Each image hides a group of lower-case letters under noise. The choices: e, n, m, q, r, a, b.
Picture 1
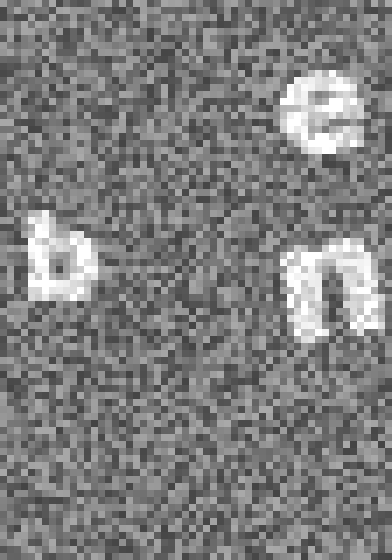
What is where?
top right: e; middle left: b; middle right: n
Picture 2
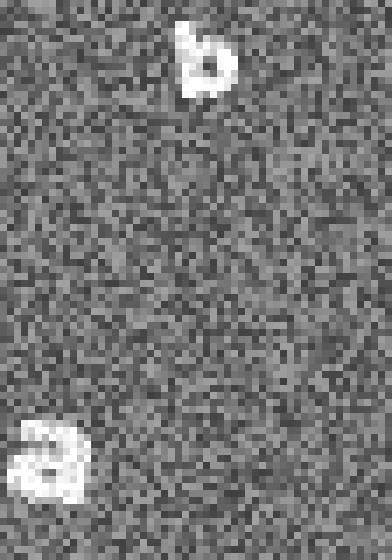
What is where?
top middle: b; bottom left: a
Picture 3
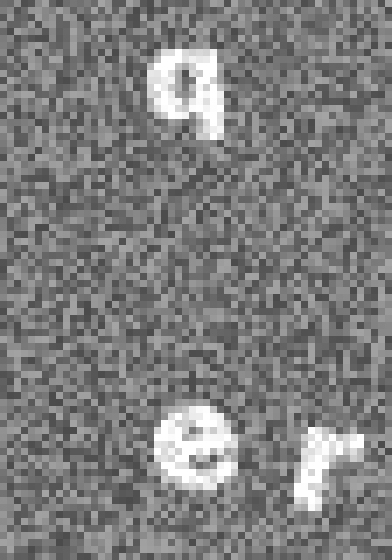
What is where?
top middle: q; bottom middle: e; bottom right: r
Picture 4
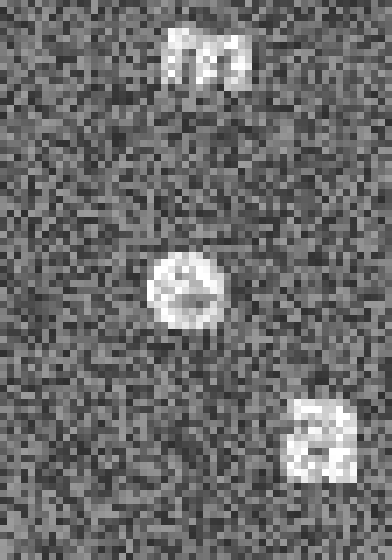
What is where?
top middle: m; centre: e; bottom right: a
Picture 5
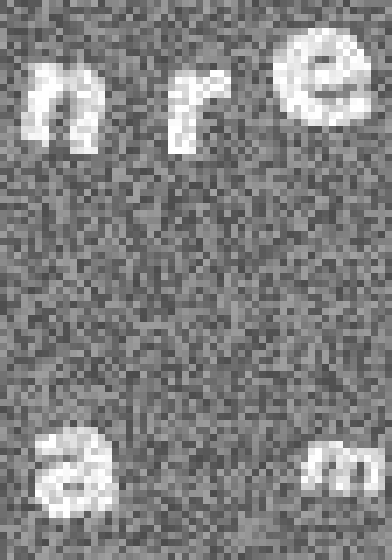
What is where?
top left: n; top middle: r; top right: e; bottom left: a; bottom right: m
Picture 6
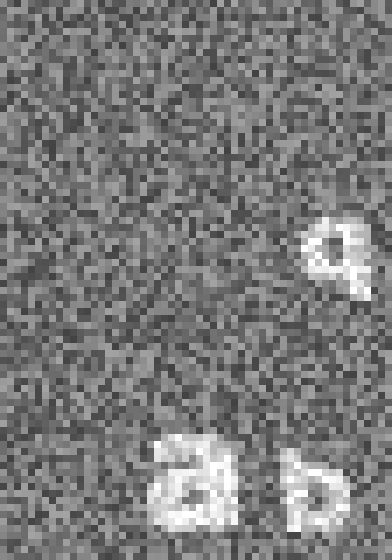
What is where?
middle right: q; bottom middle: a; bottom right: b
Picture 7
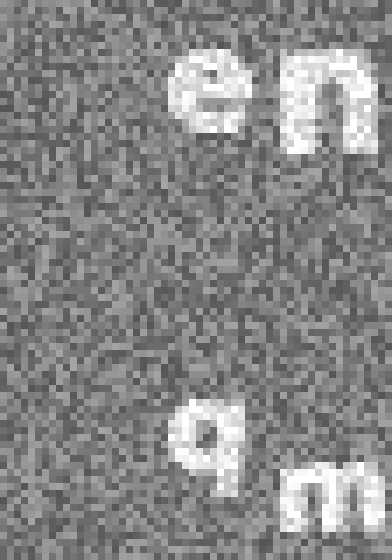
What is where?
top middle: e; top right: n; bottom middle: q; bottom right: m
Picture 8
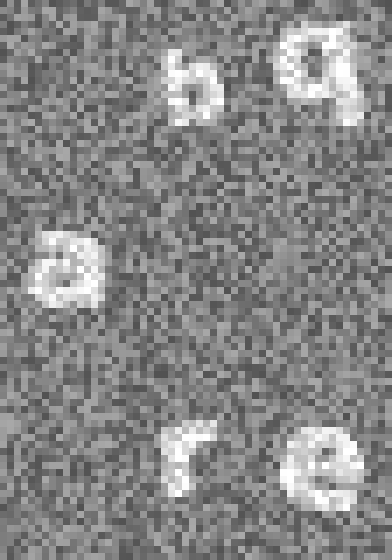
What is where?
top middle: b; top right: q; middle left: a; bottom middle: r; bottom right: e
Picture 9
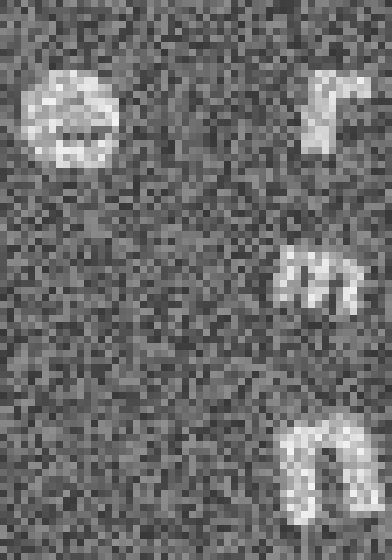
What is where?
top left: e; top right: r; middle right: m; bottom right: n
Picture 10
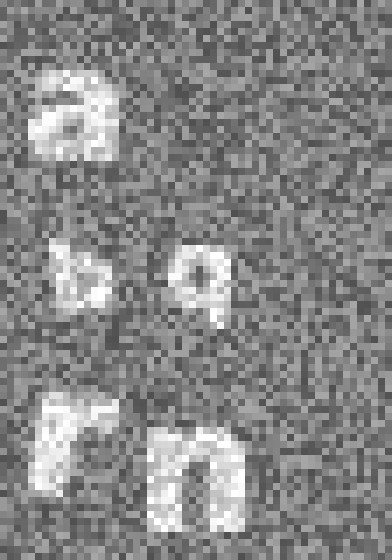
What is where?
top left: a; middle left: b; centre: q; bottom left: r; bottom middle: n
